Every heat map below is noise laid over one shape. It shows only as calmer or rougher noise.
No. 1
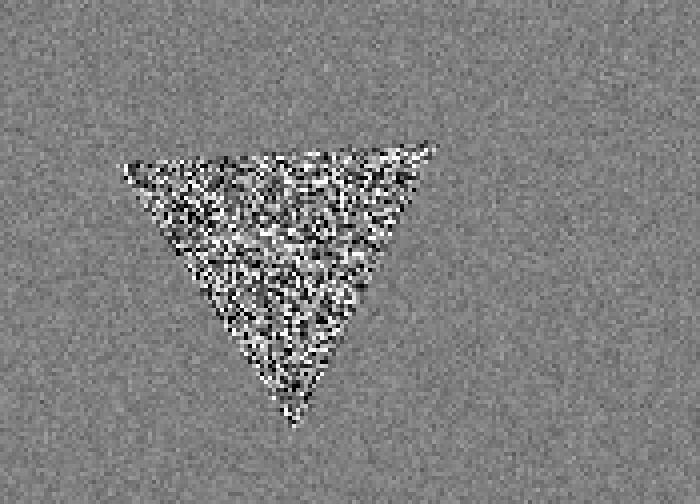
triangle
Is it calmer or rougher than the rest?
rougher
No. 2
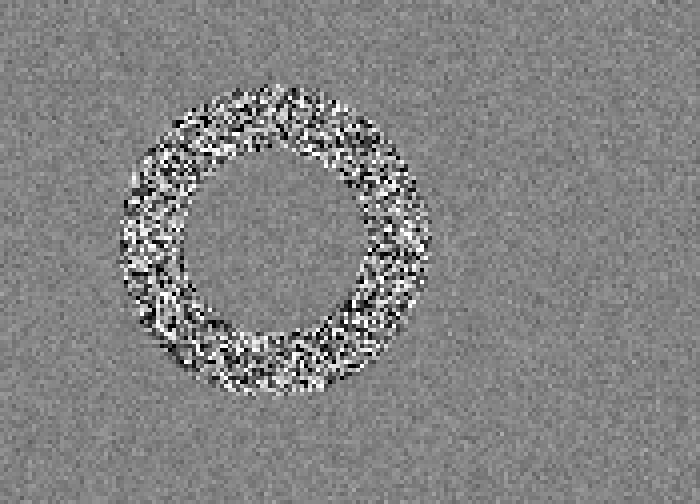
ring
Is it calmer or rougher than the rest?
rougher
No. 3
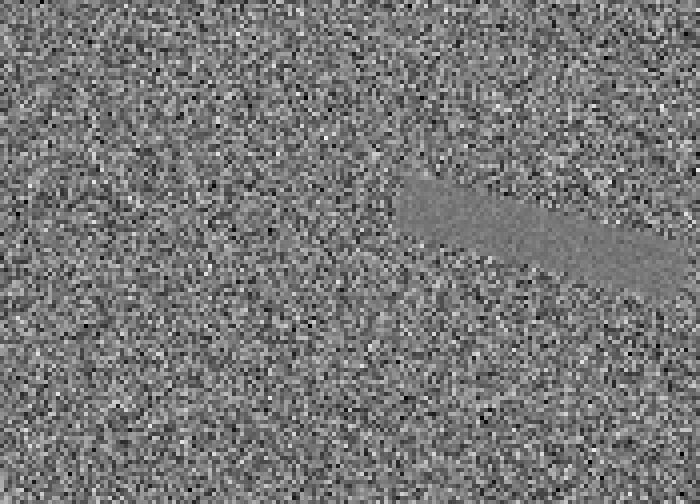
bar
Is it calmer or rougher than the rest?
calmer
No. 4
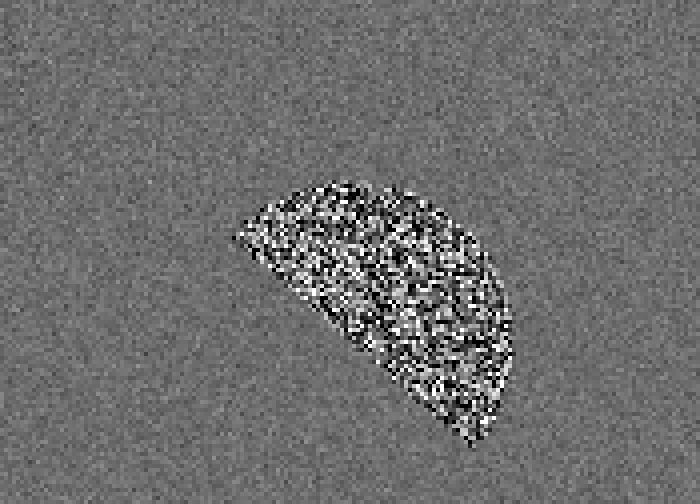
half disc
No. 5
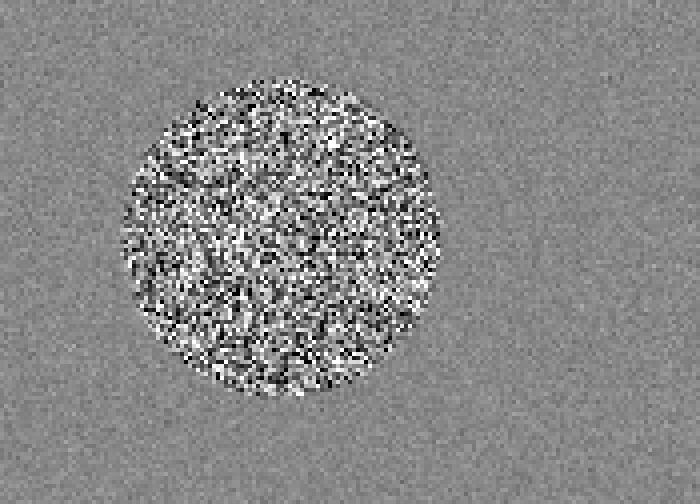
disc
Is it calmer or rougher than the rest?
rougher
